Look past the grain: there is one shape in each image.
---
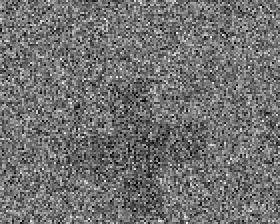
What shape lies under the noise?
cross
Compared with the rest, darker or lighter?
darker
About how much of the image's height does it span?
two thirds
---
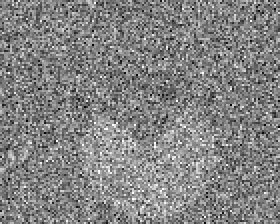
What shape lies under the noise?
disc with a wedge cut out
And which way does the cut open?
up
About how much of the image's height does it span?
half
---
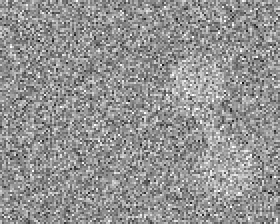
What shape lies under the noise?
dumbbell
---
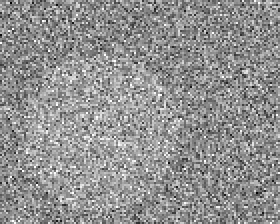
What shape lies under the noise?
disc
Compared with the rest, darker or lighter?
lighter
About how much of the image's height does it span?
two thirds
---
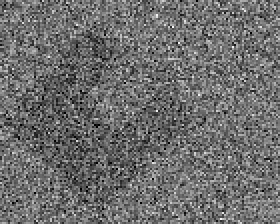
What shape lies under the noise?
square with a notch
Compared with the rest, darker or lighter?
darker
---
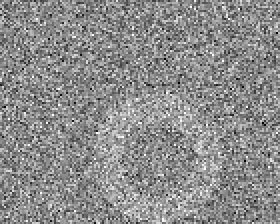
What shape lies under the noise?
ring
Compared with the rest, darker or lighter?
lighter
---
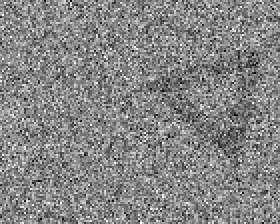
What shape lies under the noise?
triangle frame
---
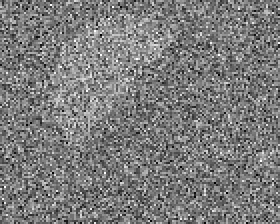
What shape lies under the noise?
half disc
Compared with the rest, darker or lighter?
lighter
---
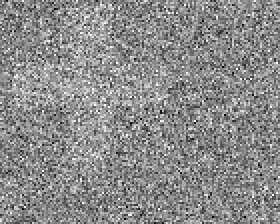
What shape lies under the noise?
cross
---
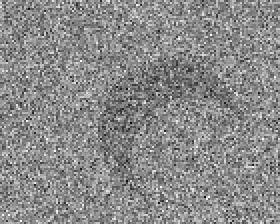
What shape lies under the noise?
crescent
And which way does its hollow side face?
down and right
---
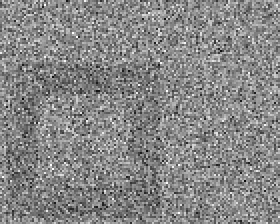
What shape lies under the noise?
square frame
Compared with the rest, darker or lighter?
darker
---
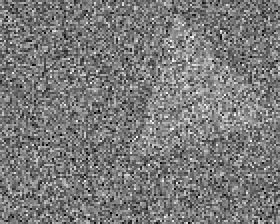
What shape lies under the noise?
triangle
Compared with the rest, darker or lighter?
lighter
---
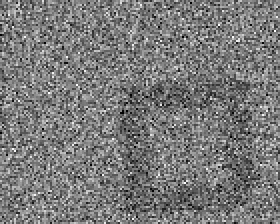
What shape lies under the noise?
square frame
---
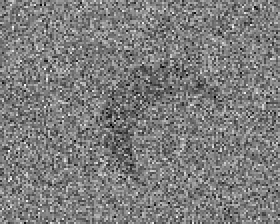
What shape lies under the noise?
crescent
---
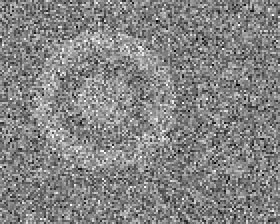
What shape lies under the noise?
bullseye
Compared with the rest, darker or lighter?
lighter
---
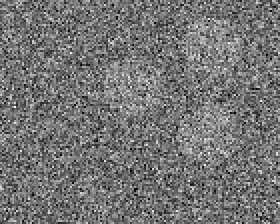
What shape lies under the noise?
three dots
